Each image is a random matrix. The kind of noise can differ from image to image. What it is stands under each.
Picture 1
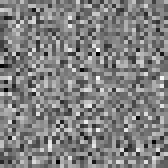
low rank plus noise
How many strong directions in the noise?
five to eight
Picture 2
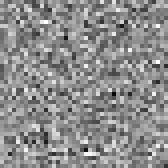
low rank plus noise
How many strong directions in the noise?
five to eight
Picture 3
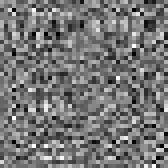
low rank plus noise
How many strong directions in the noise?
three or four
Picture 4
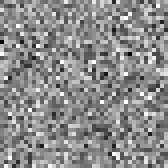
independent entries
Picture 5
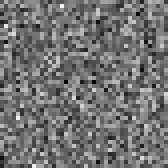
independent entries
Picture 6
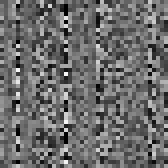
columns of uneven size
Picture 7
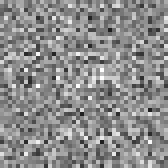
low rank plus noise
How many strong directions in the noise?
three or four
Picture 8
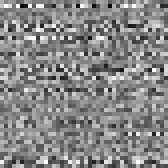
rows of uneven size
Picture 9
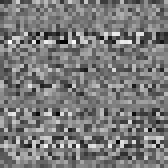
rows of uneven size
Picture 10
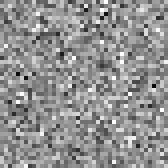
independent entries
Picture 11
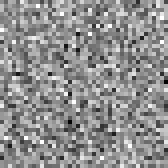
independent entries
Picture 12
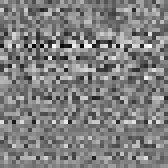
rows of uneven size
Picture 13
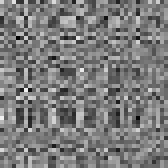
low rank plus noise
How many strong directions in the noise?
one
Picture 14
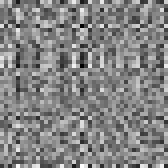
low rank plus noise
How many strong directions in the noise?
one
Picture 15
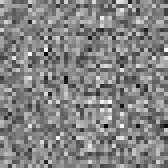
low rank plus noise
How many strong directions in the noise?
three or four
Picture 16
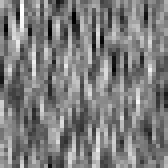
streaked along the columns
